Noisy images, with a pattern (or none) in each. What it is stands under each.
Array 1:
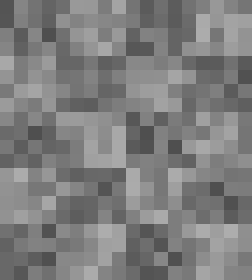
a checkerboard
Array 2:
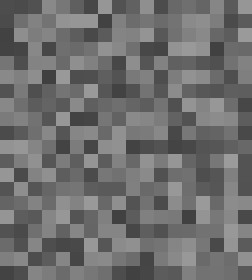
only noise
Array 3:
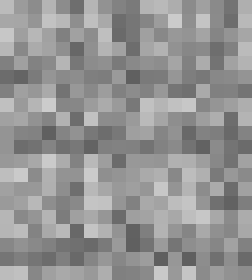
bands of rows crossing bands of columns
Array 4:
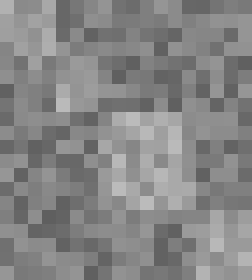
blocks along the diagonal
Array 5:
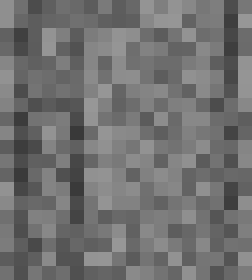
bands of columns
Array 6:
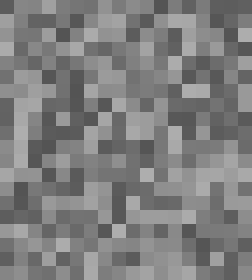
only noise
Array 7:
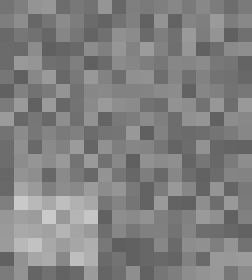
one block
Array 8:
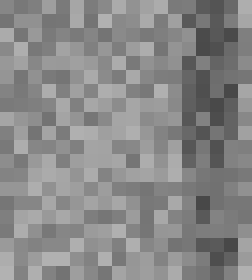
one band of columns
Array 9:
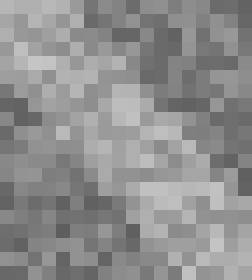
a diagonal band
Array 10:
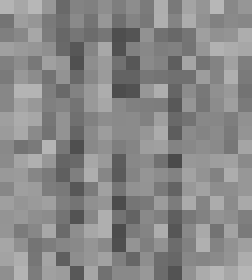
bands of columns
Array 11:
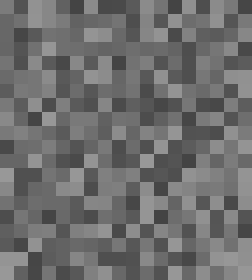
only noise
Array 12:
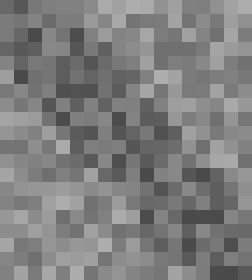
a diagonal band
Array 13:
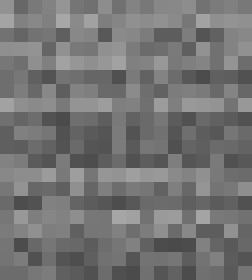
bands of rows
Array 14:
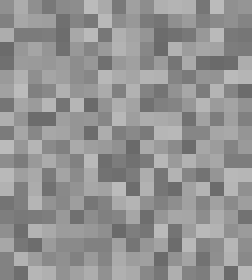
only noise
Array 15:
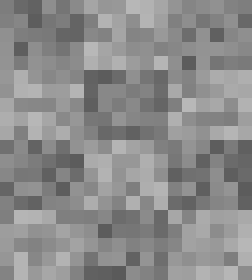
a checkerboard
